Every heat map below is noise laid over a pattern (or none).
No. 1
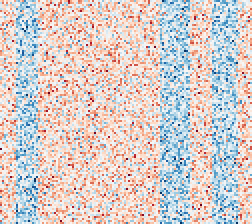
bands of columns
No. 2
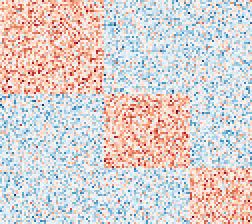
blocks along the diagonal
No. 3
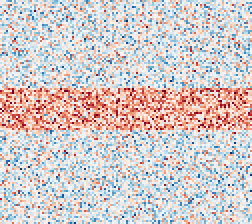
one band of rows
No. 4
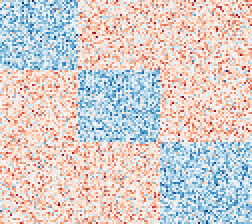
blocks along the diagonal
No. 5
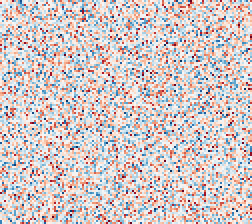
only noise
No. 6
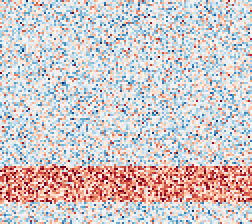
one band of rows
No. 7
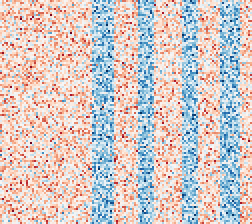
bands of columns
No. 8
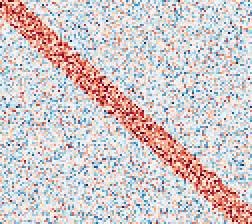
a diagonal band
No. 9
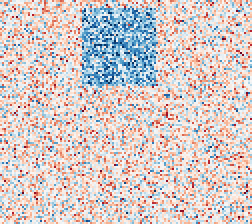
one block
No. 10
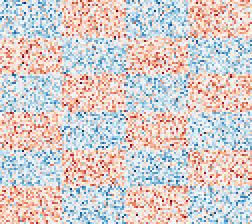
a checkerboard
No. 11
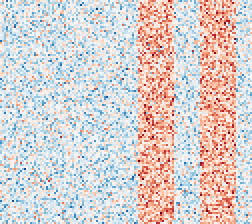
bands of columns
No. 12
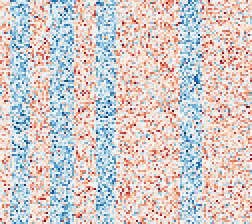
bands of columns
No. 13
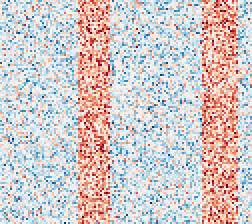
bands of columns
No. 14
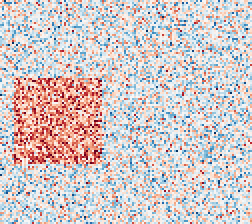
one block
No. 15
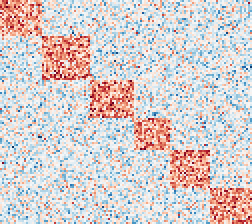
blocks along the diagonal
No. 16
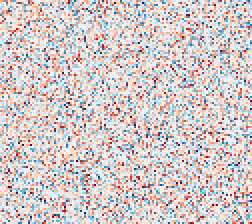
only noise
